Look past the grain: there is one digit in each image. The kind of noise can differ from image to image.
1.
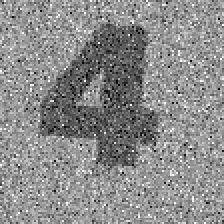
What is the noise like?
heavy tails
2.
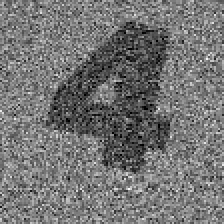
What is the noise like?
low rank plus noise
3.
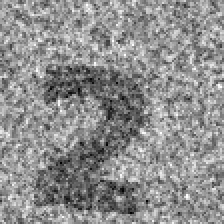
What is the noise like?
blotchy
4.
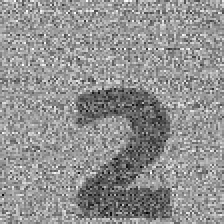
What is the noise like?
rows of uneven size
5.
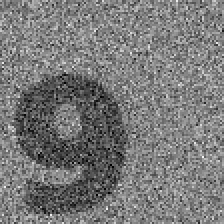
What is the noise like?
independent entries
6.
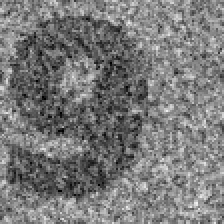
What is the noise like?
blotchy
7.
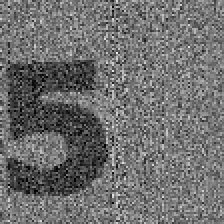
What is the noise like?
columns of uneven size
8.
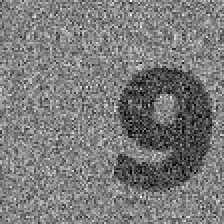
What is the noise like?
low rank plus noise
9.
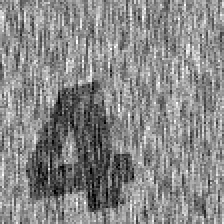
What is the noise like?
streaked along the columns
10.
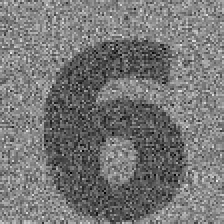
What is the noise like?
low rank plus noise
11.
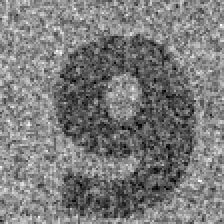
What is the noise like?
blotchy
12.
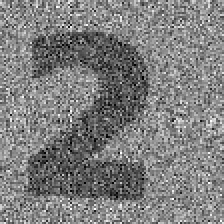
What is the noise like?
low rank plus noise
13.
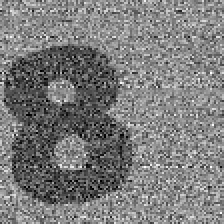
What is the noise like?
rows of uneven size
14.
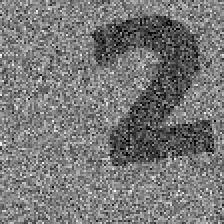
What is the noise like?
independent entries
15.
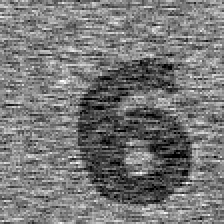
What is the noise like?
streaked along the rows
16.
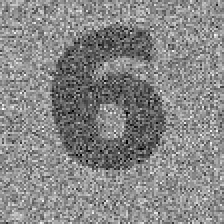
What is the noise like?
low rank plus noise
